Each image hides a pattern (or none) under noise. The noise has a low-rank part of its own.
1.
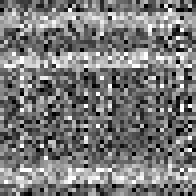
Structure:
bands of rows
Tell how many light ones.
3
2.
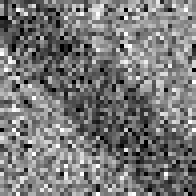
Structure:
a diagonal band
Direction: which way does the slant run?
top left to bottom right
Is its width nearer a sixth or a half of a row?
a half
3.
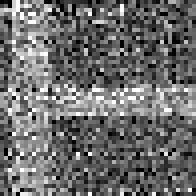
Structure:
bands of rows crossing bands of columns
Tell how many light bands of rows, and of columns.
1 and 1
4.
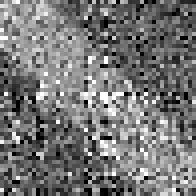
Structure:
a diagonal band
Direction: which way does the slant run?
top left to bottom right
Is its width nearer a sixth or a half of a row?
a half
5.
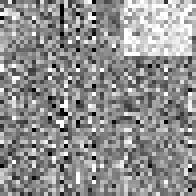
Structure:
one block
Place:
top right
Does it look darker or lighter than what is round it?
lighter
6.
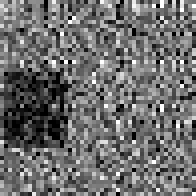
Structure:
one block
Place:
middle left
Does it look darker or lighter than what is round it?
darker
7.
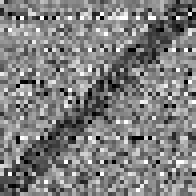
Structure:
a diagonal band
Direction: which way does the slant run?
bottom left to top right
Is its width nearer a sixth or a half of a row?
a sixth
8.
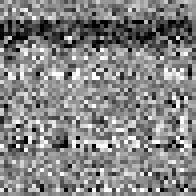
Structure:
one band of rows
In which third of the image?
top
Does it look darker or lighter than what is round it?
darker
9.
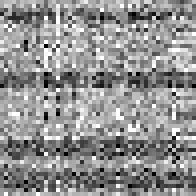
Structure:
bands of rows
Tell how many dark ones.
4
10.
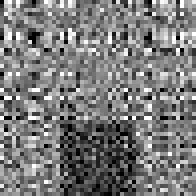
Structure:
one block
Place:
bottom middle
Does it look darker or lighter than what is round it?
darker
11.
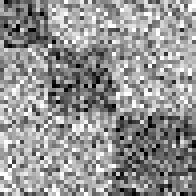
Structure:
blocks along the diagonal
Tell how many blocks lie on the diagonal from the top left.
3
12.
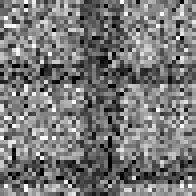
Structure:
bands of rows crossing bands of columns
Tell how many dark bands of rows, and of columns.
2 and 1
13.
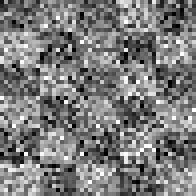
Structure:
a checkerboard
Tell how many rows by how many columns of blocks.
6 by 5
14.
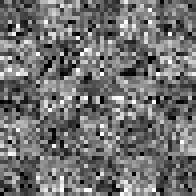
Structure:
a checkerboard
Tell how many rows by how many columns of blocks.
5 by 5
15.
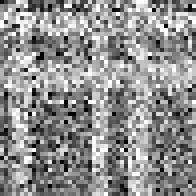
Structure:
bands of rows crossing bands of columns
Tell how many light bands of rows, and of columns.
2 and 3
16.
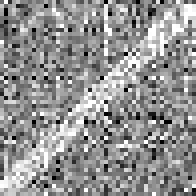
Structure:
a diagonal band
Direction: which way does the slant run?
bottom left to top right
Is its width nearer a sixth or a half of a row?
a sixth
